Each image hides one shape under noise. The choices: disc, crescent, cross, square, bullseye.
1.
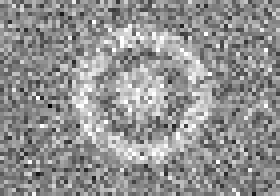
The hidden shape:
bullseye
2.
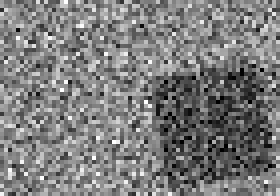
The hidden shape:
square
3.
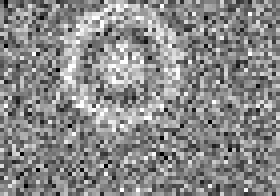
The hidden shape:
bullseye
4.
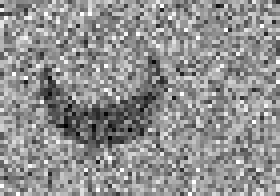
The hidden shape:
crescent
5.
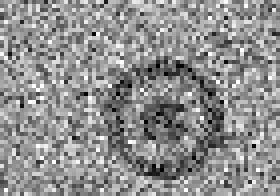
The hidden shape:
bullseye
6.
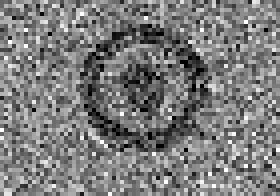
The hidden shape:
bullseye
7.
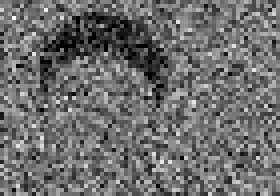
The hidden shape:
crescent
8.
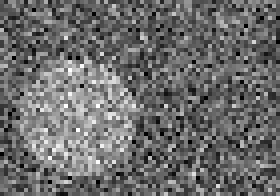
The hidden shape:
disc
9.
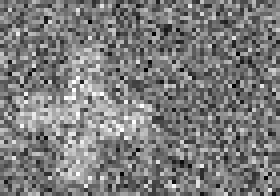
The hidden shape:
cross
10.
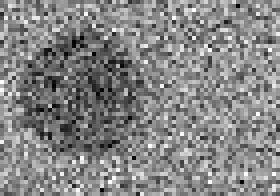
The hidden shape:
disc
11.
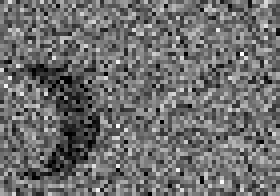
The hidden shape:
crescent
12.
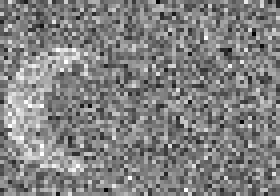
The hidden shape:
crescent
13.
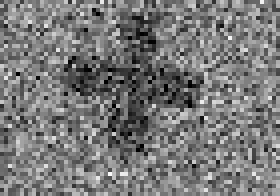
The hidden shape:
cross
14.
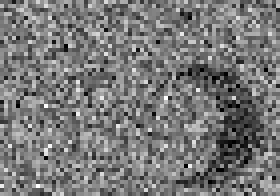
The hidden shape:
crescent
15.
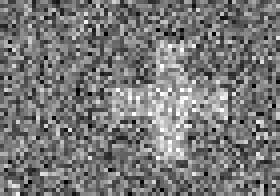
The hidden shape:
cross
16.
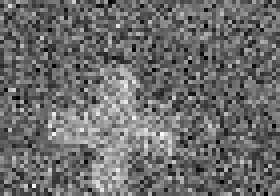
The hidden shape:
cross
